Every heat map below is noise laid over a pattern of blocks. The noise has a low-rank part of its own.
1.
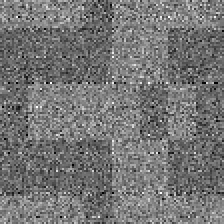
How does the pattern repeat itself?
top and bottom mirror each other
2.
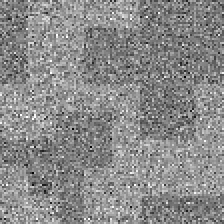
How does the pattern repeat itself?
mirrored about the diagonal from the bottom left
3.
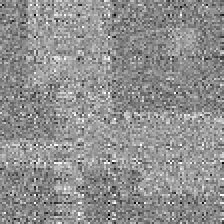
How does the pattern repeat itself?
mirrored about the diagonal from the bottom left
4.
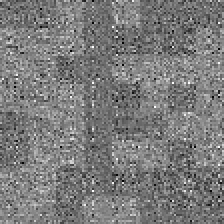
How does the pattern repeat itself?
no symmetry
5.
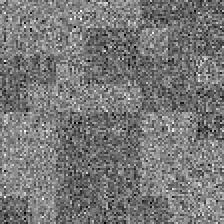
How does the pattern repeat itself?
no symmetry
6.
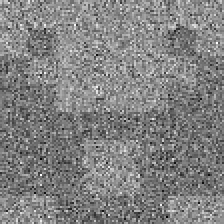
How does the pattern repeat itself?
left and right mirror each other
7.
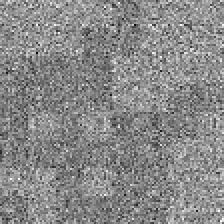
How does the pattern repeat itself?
mirrored about the diagonal from the bottom left
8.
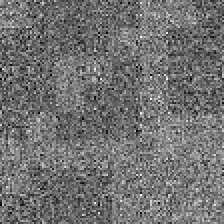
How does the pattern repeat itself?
mirrored about the diagonal from the top left
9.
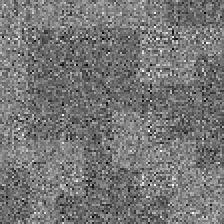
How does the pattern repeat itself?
mirrored about the diagonal from the top left
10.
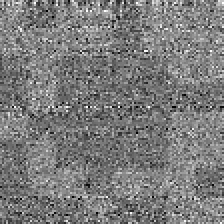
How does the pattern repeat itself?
mirrored about the diagonal from the bottom left
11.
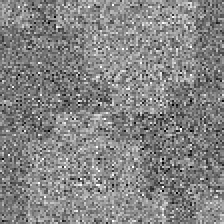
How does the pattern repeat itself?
the same after a half turn
